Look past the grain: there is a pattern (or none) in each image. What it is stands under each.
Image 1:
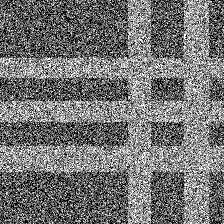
bands of rows crossing bands of columns
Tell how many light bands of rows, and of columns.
3 and 2
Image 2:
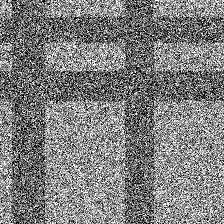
bands of rows crossing bands of columns
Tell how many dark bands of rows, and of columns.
2 and 2
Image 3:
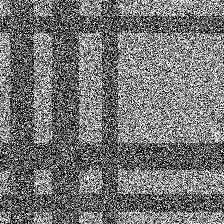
bands of rows crossing bands of columns
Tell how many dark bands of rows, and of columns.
3 and 3
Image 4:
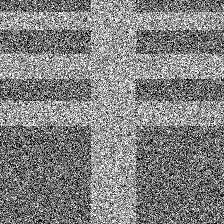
bands of rows crossing bands of columns
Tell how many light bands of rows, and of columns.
3 and 1
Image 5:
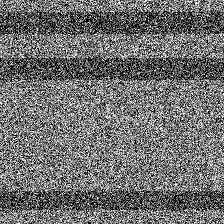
bands of rows
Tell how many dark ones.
3
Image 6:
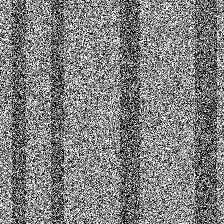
bands of columns
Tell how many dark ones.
4
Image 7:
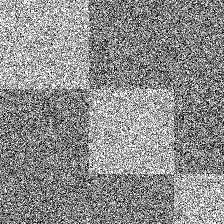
blocks along the diagonal
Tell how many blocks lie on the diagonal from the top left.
3
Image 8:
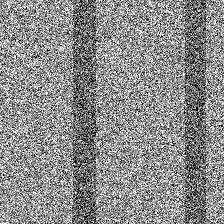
bands of columns
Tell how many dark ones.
2
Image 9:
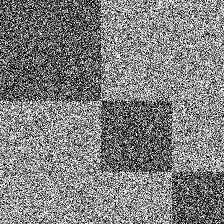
blocks along the diagonal
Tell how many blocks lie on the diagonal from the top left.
3
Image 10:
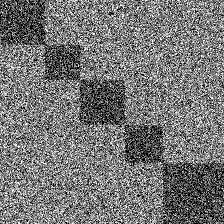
blocks along the diagonal
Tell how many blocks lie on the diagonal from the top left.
5
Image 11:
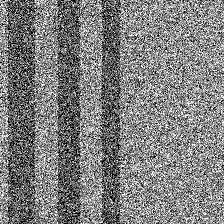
bands of columns
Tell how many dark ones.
3
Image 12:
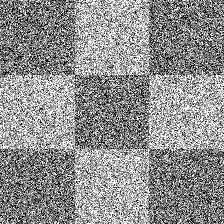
a checkerboard
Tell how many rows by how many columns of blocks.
3 by 3
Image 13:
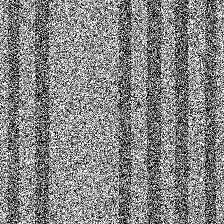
bands of columns
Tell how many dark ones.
6
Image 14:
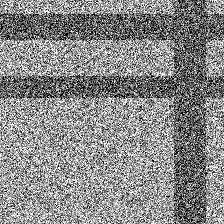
bands of rows crossing bands of columns
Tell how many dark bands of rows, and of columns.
2 and 1
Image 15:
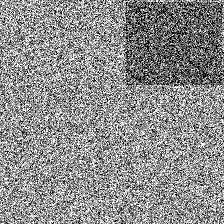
one block
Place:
top right
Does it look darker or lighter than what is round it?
darker
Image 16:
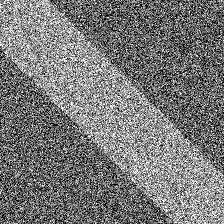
a diagonal band
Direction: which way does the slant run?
top left to bottom right
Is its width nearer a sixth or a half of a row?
a half
